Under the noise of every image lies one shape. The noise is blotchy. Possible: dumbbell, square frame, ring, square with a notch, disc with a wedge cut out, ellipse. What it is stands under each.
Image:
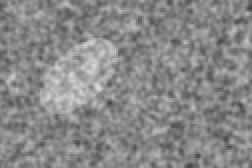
ellipse
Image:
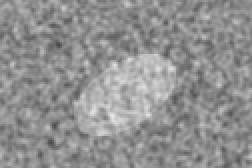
ellipse
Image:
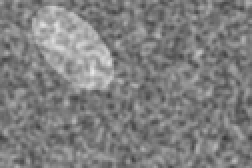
ellipse
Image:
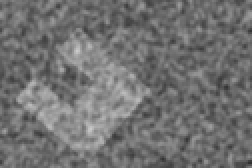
square with a notch
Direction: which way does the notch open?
up and left
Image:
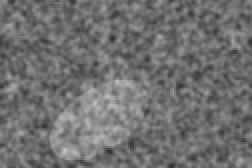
ellipse
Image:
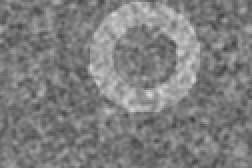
ring
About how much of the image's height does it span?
two thirds
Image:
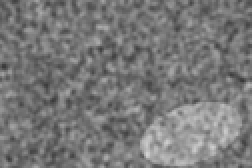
ellipse
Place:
bottom right
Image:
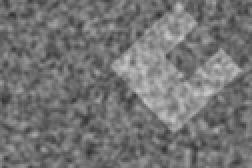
square with a notch
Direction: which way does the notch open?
up and right
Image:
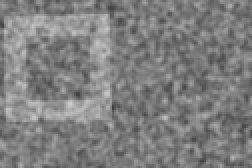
square frame
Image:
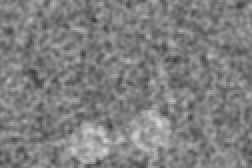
dumbbell
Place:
bottom middle
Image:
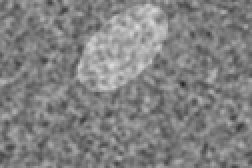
ellipse
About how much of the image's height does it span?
half
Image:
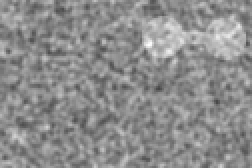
dumbbell
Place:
top right
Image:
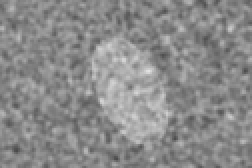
ellipse
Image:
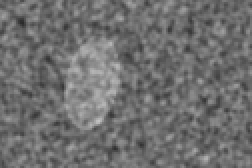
ellipse
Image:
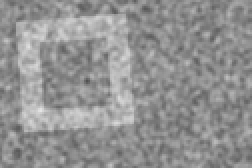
square frame
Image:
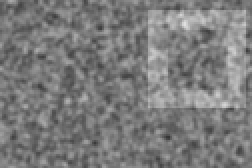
square frame
